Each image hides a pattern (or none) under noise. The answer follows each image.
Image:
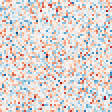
only noise
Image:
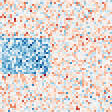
one block
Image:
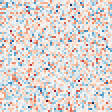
only noise
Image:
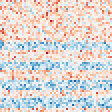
bands of rows
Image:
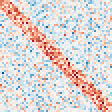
a diagonal band
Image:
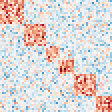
blocks along the diagonal
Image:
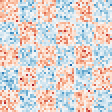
a checkerboard
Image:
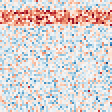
one band of rows
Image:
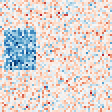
one block
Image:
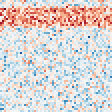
one band of rows
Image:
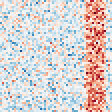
one band of columns
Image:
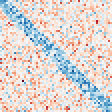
a diagonal band
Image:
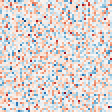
only noise
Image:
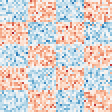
a checkerboard
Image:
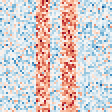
bands of columns
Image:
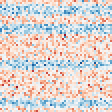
bands of rows
